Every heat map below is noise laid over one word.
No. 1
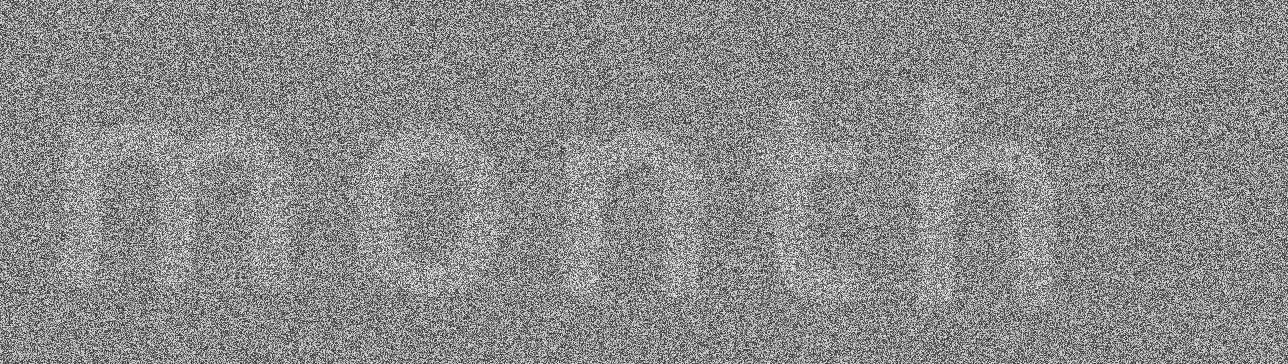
month
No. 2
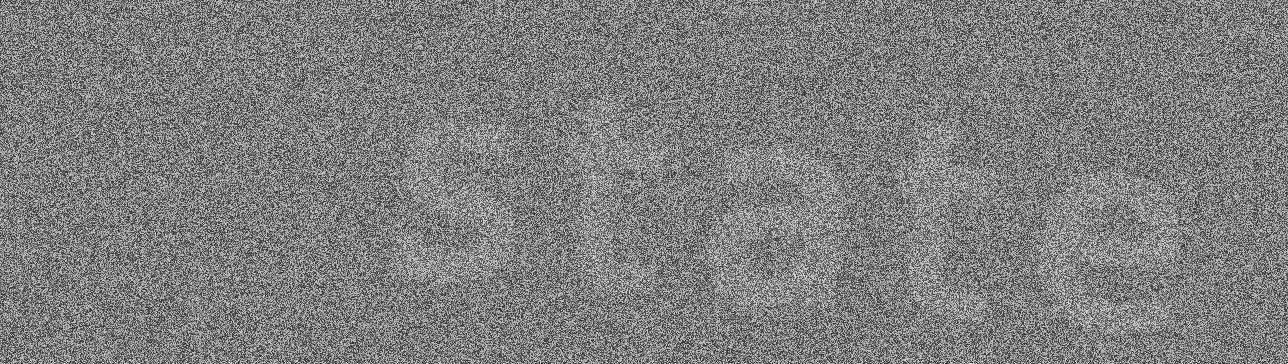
state
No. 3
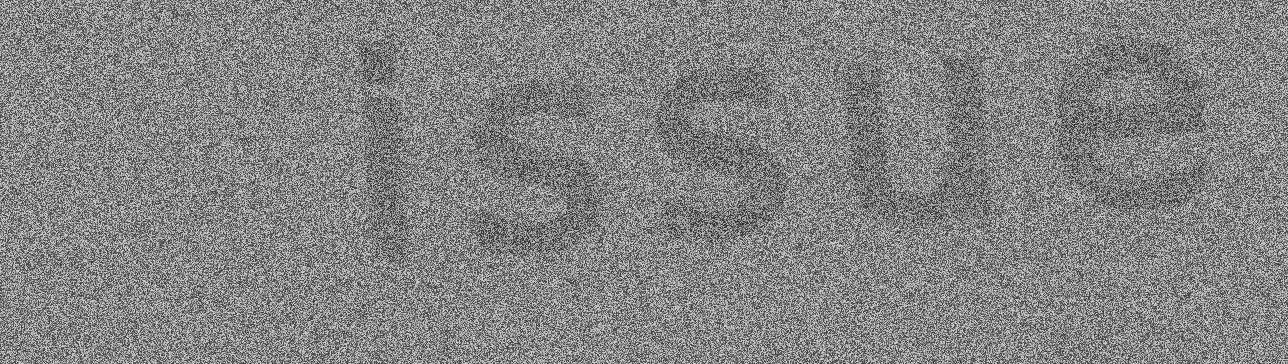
issue
